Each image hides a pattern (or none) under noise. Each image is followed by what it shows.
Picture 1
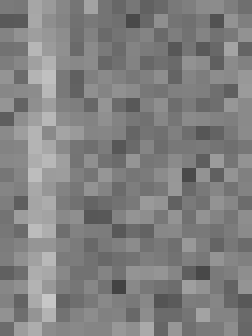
one vertical stripe
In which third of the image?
left
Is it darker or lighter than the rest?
lighter
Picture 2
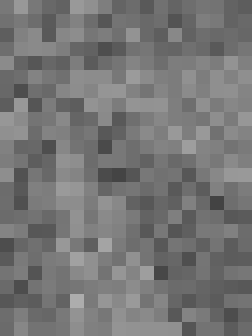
spokes from one point
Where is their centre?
top left
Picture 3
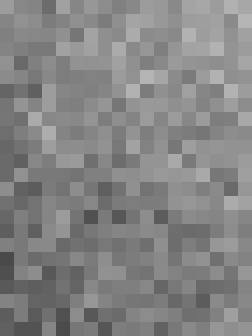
a smooth slope
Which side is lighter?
top right
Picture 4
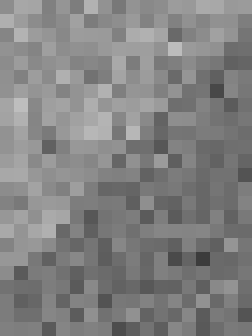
a sharp edge
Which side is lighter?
top left
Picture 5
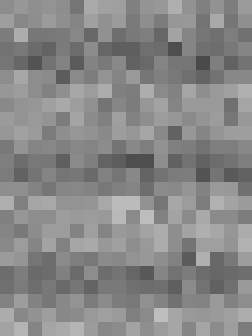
horizontal stripes
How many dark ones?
3
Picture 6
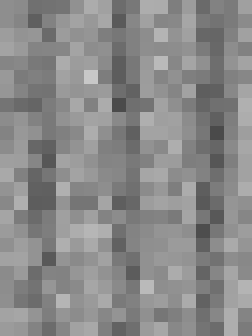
vertical stripes
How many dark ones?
3
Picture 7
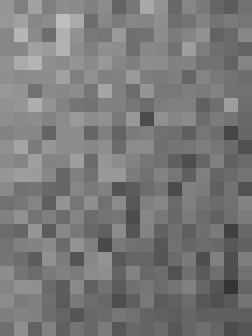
a smooth slope
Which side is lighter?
top left
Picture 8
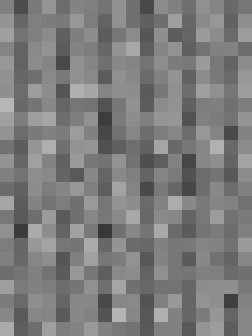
vertical stripes
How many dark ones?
6
